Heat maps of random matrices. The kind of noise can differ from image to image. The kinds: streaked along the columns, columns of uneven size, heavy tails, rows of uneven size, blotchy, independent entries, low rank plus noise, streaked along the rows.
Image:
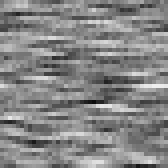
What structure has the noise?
streaked along the rows
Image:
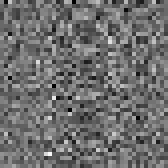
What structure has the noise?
low rank plus noise
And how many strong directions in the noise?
three or four
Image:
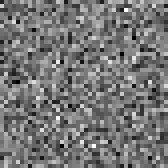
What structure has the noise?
independent entries
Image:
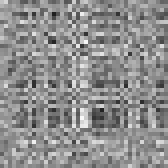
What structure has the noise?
low rank plus noise
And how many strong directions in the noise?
one
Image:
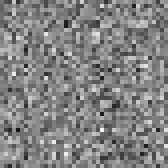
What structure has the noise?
low rank plus noise
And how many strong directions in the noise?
three or four
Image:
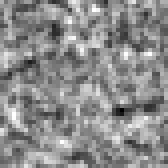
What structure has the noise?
blotchy
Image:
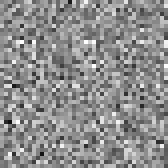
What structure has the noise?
low rank plus noise
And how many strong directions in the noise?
five to eight
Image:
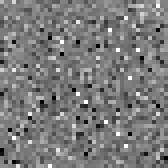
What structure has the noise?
heavy tails
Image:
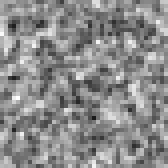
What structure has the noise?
blotchy
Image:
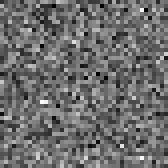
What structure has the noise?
independent entries
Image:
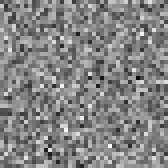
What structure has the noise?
independent entries
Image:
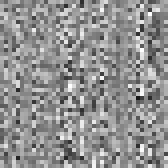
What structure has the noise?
columns of uneven size
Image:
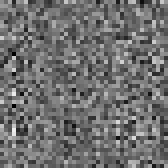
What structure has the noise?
low rank plus noise
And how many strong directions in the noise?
three or four
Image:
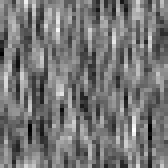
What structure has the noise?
streaked along the columns
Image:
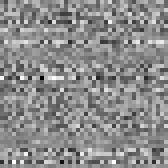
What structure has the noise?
rows of uneven size
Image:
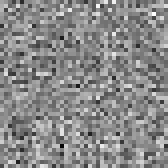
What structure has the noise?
low rank plus noise
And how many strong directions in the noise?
five to eight
